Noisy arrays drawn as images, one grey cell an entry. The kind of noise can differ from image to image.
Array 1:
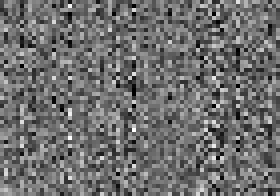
columns of uneven size
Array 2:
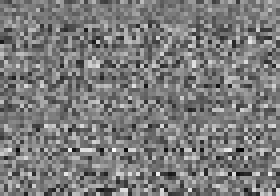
rows of uneven size
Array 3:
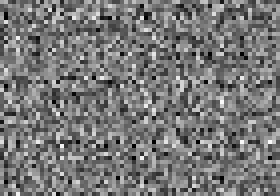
low rank plus noise
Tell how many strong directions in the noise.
three or four
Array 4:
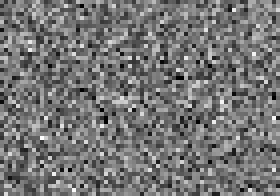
independent entries
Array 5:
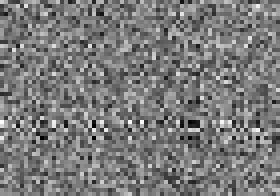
low rank plus noise
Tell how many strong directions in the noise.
one
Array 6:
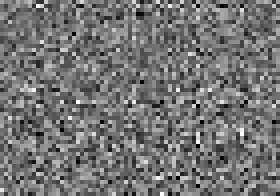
low rank plus noise
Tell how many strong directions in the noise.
two
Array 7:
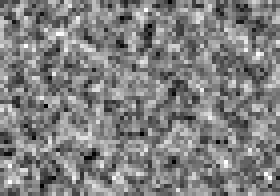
blotchy
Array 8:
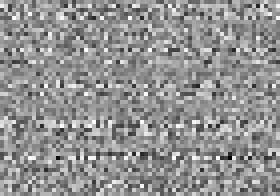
rows of uneven size
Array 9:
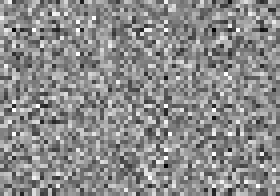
low rank plus noise
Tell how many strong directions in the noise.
one
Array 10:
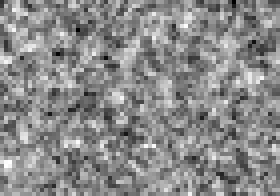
blotchy
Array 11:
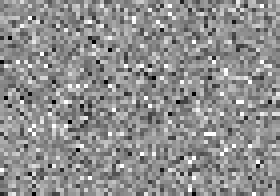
heavy tails
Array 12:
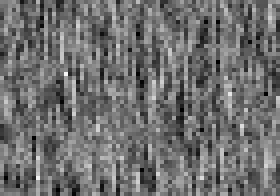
streaked along the columns
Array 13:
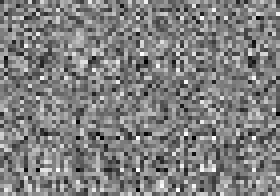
low rank plus noise
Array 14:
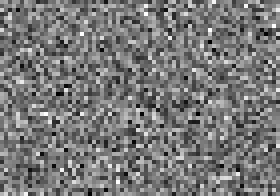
independent entries
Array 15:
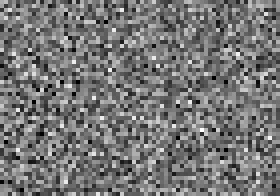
independent entries
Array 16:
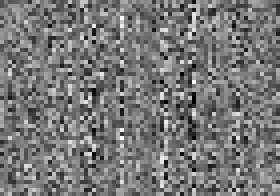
columns of uneven size
